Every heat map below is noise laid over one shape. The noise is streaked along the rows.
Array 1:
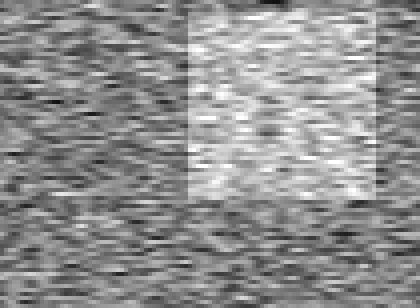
square
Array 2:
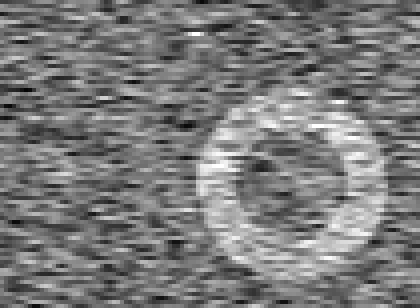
ring
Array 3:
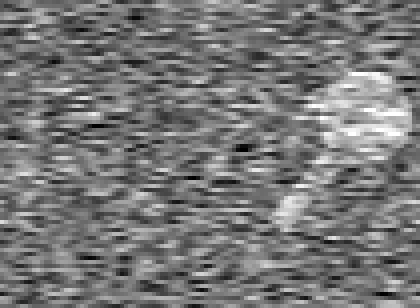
lollipop
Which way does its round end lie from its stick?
up and right
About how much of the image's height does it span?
half
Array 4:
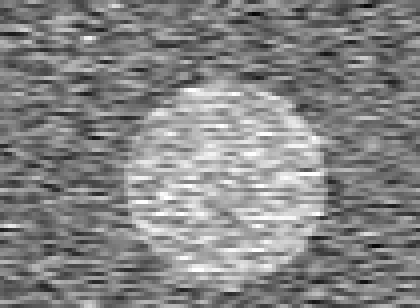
disc
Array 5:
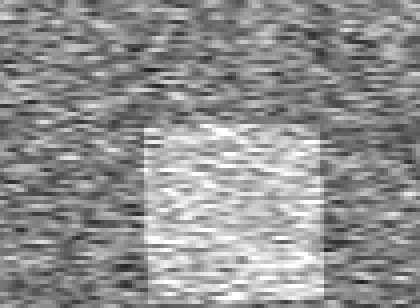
square
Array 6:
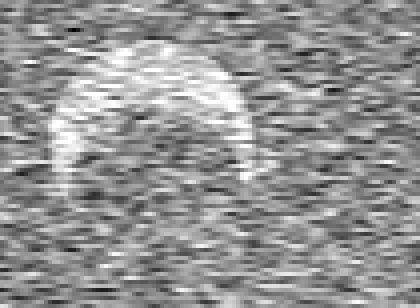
crescent
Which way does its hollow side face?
down
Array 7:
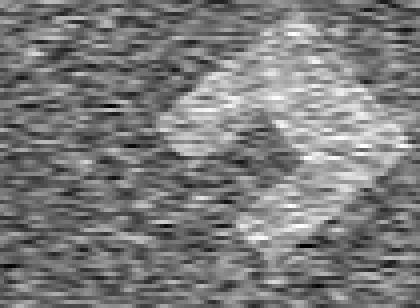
square with a notch
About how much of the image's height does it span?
nearly all
